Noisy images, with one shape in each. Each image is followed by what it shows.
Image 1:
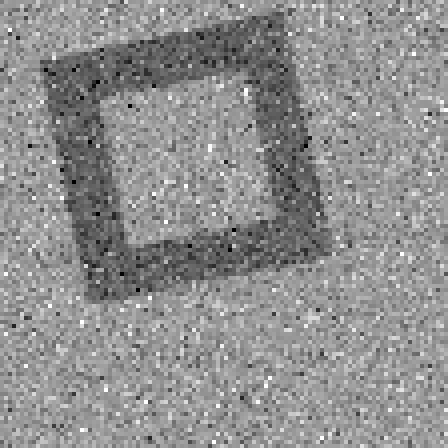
dark square frame
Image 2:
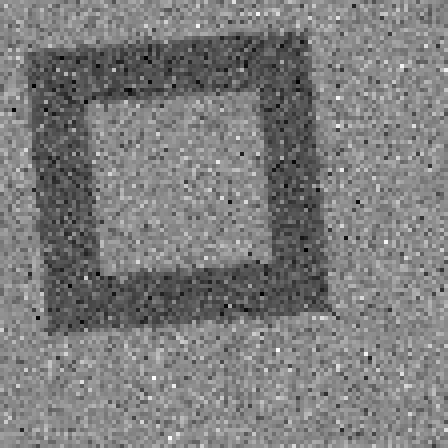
dark square frame
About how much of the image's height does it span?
two thirds
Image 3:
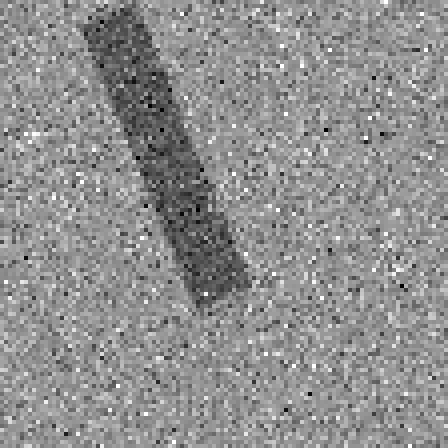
dark bar
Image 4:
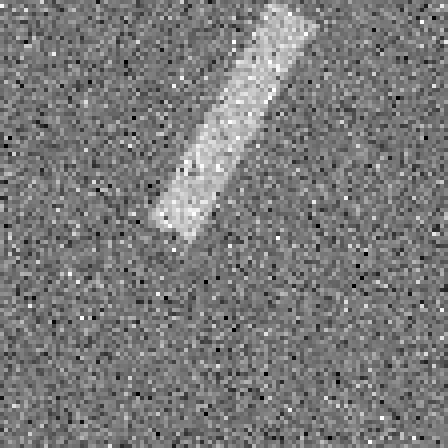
light bar
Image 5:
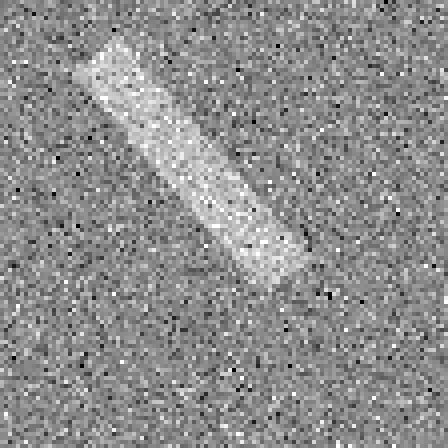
light bar
